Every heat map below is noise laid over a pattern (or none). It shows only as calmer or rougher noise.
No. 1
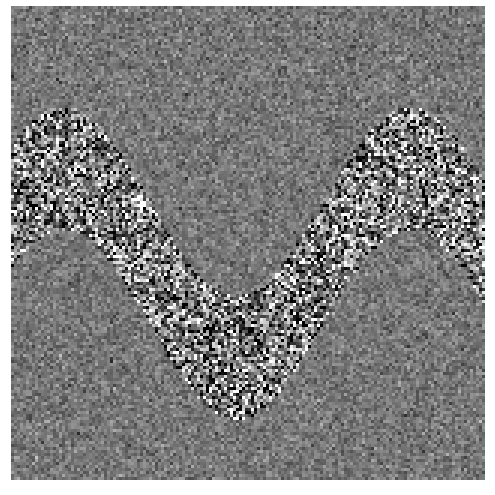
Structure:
a wavy band
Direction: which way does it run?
left to right
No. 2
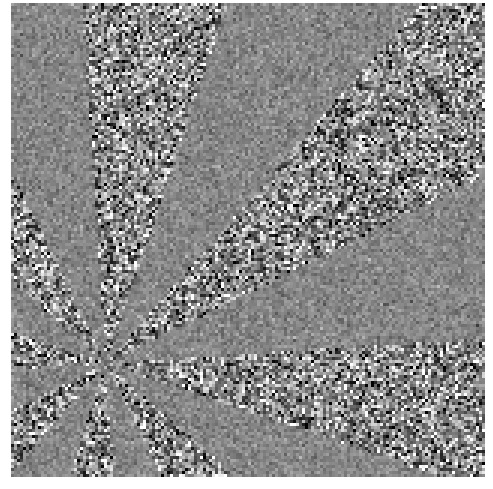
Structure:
spokes from one point
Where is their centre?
bottom left
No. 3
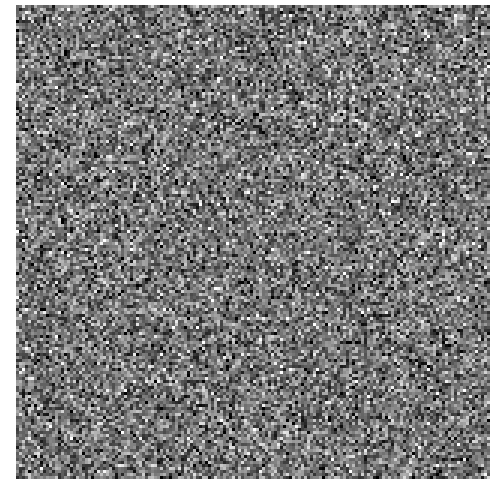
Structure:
only noise
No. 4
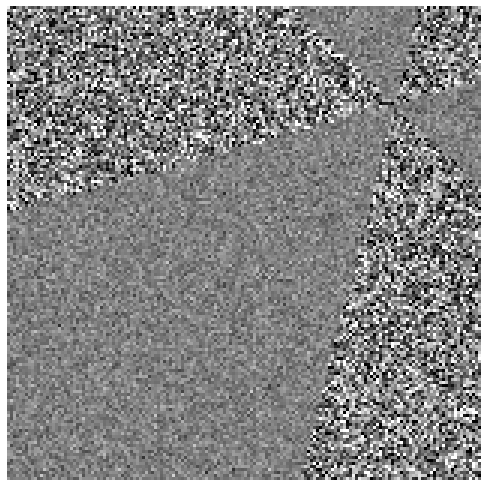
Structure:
spokes from one point
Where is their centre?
top right
